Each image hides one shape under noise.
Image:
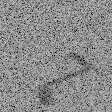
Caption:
dark musical note
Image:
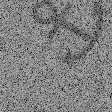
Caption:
dark anchor
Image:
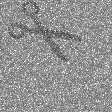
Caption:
dark pair of scissors
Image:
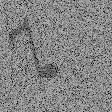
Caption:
dark musical note
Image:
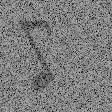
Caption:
dark musical note
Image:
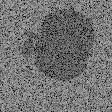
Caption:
dark apple
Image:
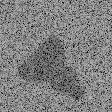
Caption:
dark chess pawn
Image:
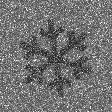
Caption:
dark snowflake
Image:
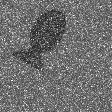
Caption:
dark fish
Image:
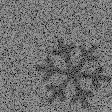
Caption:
dark snowflake
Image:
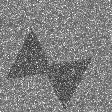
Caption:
dark bow tie
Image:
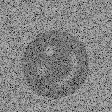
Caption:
dark smiling face
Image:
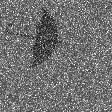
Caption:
dark umbrella
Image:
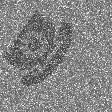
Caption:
dark telephone
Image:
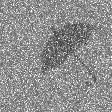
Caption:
dark umbrella
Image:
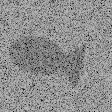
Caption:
dark fish
